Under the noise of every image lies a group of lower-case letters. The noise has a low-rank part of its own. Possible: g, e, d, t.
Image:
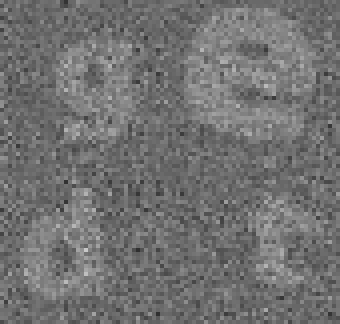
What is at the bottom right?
t
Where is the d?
bottom left
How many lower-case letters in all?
4
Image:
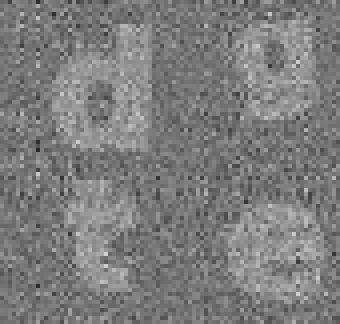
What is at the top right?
g
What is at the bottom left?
t
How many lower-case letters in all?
4
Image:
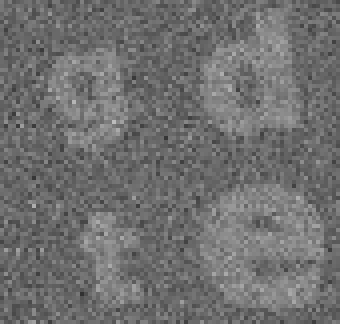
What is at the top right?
d
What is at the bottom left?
t
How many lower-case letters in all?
4
